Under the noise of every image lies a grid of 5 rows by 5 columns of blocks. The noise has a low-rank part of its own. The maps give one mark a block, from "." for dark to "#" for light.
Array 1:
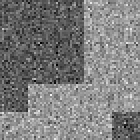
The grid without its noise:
. . . # #
. . . # #
. . . # #
. # # # #
# # # # .
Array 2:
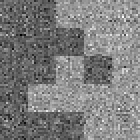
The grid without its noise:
. . # # #
. . . # #
. . # . #
. # # # #
. . . # #
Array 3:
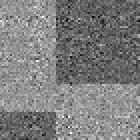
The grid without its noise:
# # . . .
# # . . .
# # . . .
# # # # #
. . # # #
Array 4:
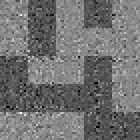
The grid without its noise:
# . # . #
# . # # #
. # # . #
. . . . #
# # # . .
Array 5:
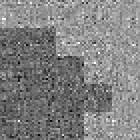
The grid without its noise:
# # # # #
. . # # #
. . . # #
. . . . #
. . . # #
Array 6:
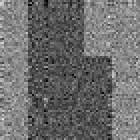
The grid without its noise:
# . . # #
# . . # #
# . . . #
# . . . #
# . . . #
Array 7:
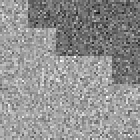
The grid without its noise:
# . . . .
# # . . .
# # # # .
# # # # #
# # # # #
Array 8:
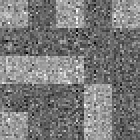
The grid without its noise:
# . # . #
. . . . .
# # # . .
. . . # .
# . . # .
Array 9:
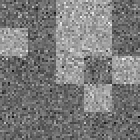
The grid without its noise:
. . # # .
# . # # .
. . # . #
. . . # .
. . . . .
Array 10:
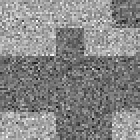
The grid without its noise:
# # # # .
# # . # #
. . . . .
. . . . .
# # . . #
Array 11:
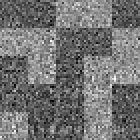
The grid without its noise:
. . # # .
# # . . #
. # . # #
. . . # .
# . . # .
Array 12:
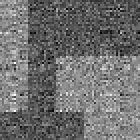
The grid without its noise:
# . . . .
# . . . .
# . # # #
# . # # #
. . . # #
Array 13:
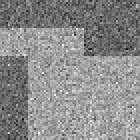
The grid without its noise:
. . . . .
# # # . .
. # # # #
. # # # #
. # # # #
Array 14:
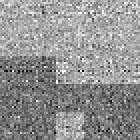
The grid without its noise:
# # # # #
# # # # #
. . # # #
. . . . .
. . # . .
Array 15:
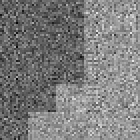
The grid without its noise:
. . . # #
. . . # #
. . . # #
. . # # #
. # # # #
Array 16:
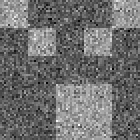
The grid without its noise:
# . . . #
. # . # .
. . . . .
. . # # .
. . # # .
